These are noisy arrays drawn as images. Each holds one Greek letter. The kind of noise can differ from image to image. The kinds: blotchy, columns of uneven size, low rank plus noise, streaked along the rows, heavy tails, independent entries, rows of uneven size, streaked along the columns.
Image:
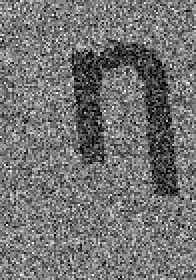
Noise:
independent entries
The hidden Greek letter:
eta
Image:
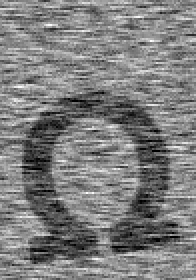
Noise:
streaked along the rows
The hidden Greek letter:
omega
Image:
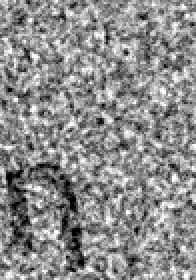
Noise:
blotchy
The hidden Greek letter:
eta
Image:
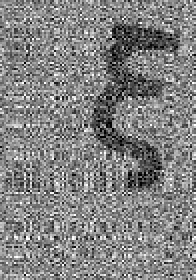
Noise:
low rank plus noise
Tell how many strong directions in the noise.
one
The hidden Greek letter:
xi
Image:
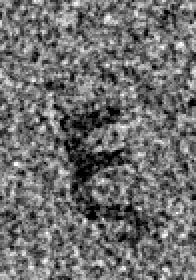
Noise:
blotchy
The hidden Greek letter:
xi
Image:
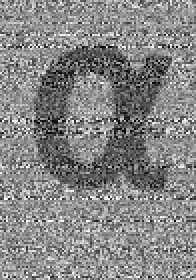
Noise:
rows of uneven size
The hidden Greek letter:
alpha
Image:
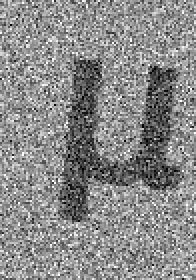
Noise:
independent entries
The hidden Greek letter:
mu
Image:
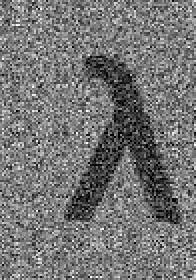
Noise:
low rank plus noise
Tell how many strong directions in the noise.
five to eight
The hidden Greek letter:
lambda
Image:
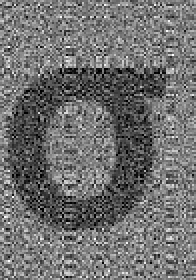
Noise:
low rank plus noise
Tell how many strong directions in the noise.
one
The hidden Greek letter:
sigma
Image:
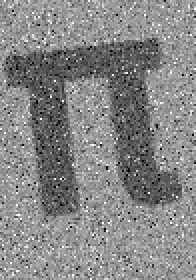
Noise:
heavy tails
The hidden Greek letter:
pi
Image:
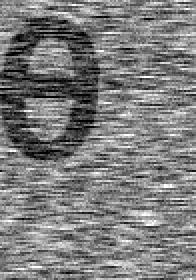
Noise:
streaked along the rows
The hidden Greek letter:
theta
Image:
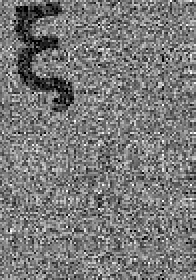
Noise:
low rank plus noise
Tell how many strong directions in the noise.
five to eight
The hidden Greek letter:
xi
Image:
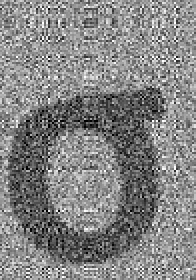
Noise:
low rank plus noise
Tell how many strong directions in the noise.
one
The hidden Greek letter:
sigma
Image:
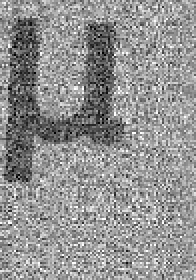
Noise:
low rank plus noise
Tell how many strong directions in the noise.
three or four
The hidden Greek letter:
mu
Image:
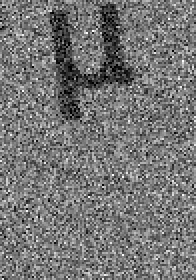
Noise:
independent entries
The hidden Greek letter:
mu
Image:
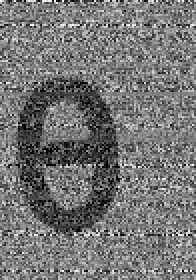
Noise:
rows of uneven size
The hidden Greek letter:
theta
